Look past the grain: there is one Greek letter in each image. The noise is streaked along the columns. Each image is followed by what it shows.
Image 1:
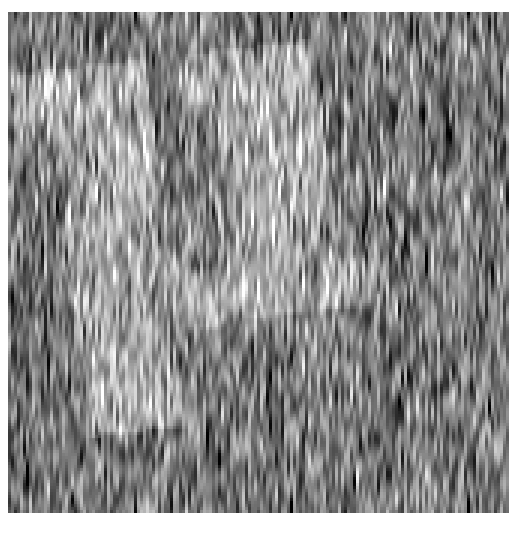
mu
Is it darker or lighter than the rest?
lighter
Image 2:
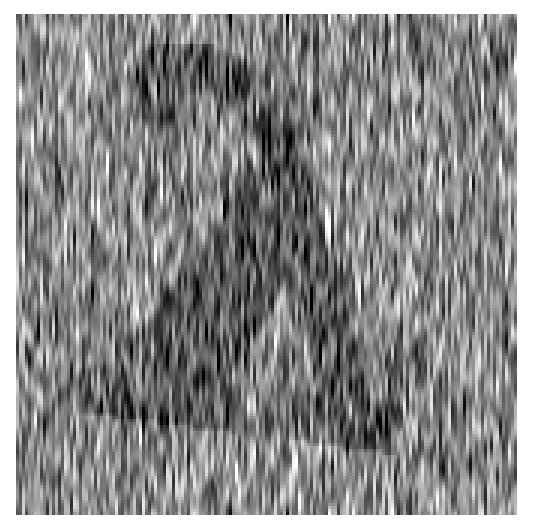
lambda
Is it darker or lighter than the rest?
darker
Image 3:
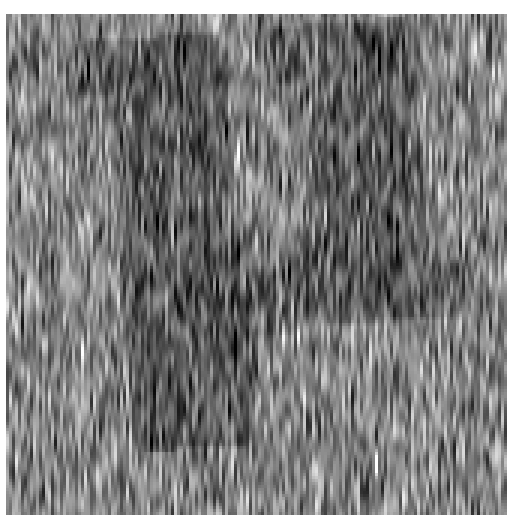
mu
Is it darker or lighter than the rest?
darker
